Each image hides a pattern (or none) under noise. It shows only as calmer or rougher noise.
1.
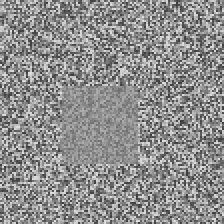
one block
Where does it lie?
centre
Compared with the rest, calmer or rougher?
calmer
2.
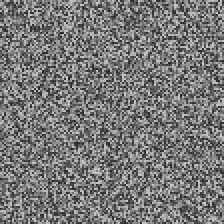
only noise
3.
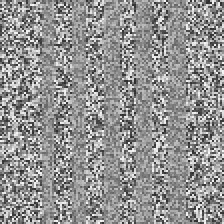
bands of columns
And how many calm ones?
5
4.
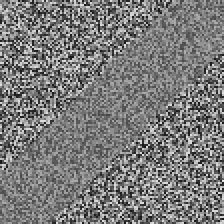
a diagonal band
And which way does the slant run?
bottom left to top right
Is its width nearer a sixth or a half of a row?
a half
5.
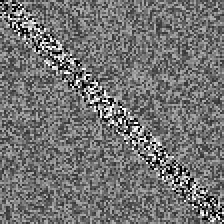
a diagonal band
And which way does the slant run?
top left to bottom right
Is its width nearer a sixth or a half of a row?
a sixth
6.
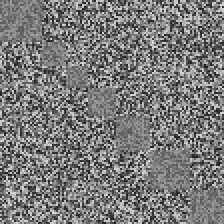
blocks along the diagonal
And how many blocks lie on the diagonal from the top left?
7
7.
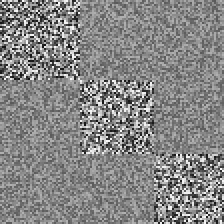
blocks along the diagonal
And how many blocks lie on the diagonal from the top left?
3
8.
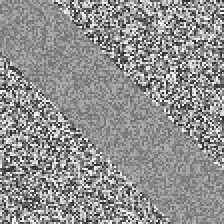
a diagonal band
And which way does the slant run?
top left to bottom right
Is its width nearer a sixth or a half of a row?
a half
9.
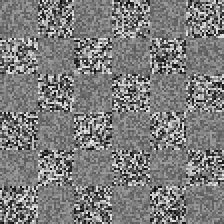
a checkerboard
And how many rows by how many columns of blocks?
6 by 6
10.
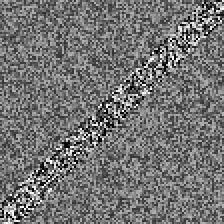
a diagonal band
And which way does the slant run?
bottom left to top right
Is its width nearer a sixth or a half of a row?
a sixth
